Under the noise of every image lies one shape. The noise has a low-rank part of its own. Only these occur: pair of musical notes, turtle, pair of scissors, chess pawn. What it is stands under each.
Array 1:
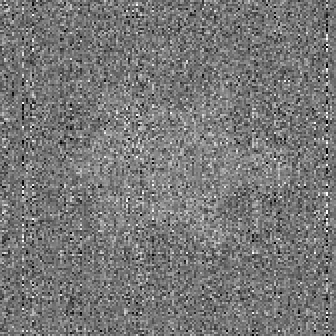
turtle
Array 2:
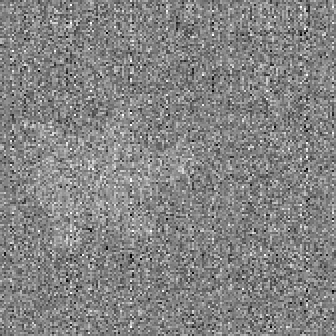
turtle
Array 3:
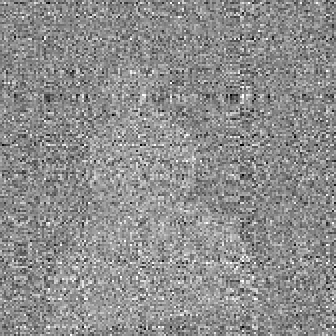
chess pawn
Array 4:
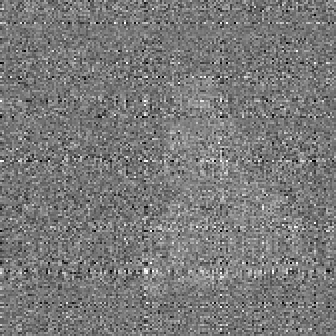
chess pawn
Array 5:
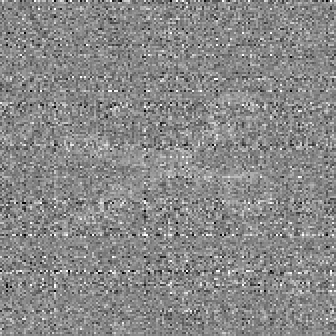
pair of scissors
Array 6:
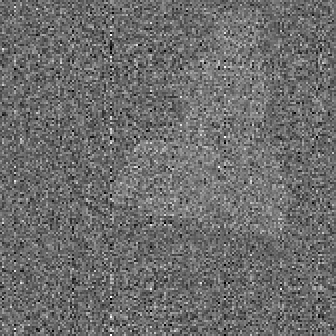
chess pawn
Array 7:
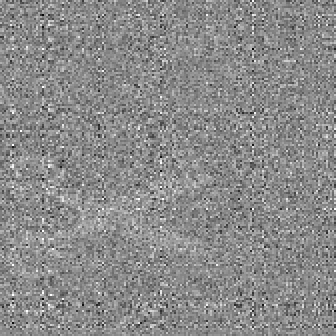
pair of scissors
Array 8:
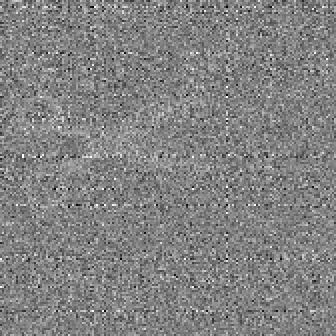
pair of scissors
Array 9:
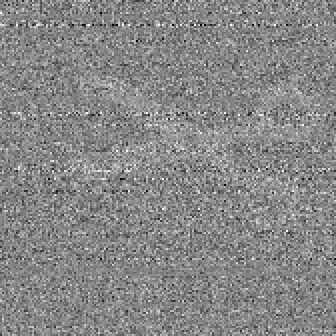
pair of scissors
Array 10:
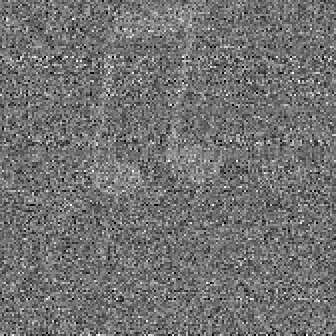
pair of musical notes
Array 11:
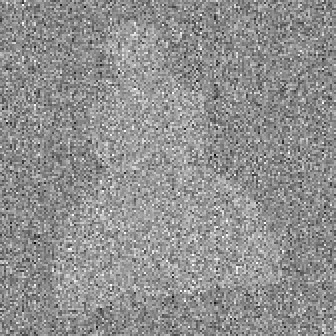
chess pawn
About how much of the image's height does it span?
nearly all
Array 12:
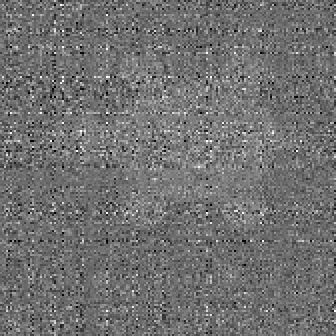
turtle
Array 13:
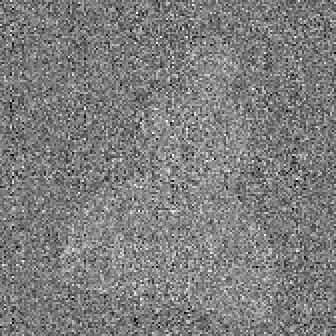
chess pawn
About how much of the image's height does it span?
nearly all
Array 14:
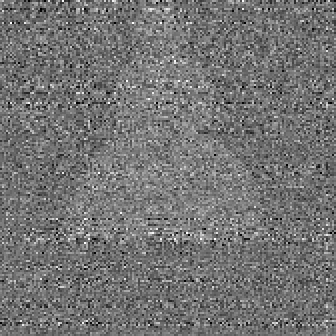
chess pawn
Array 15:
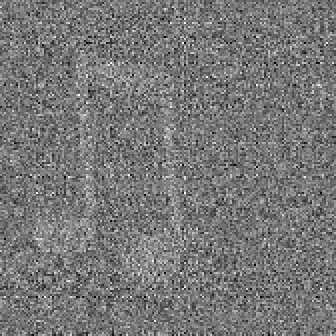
pair of musical notes
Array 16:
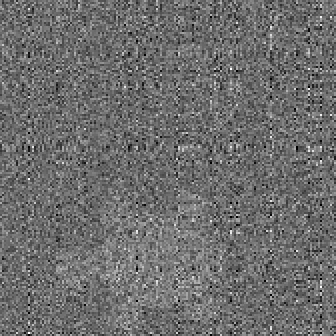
turtle
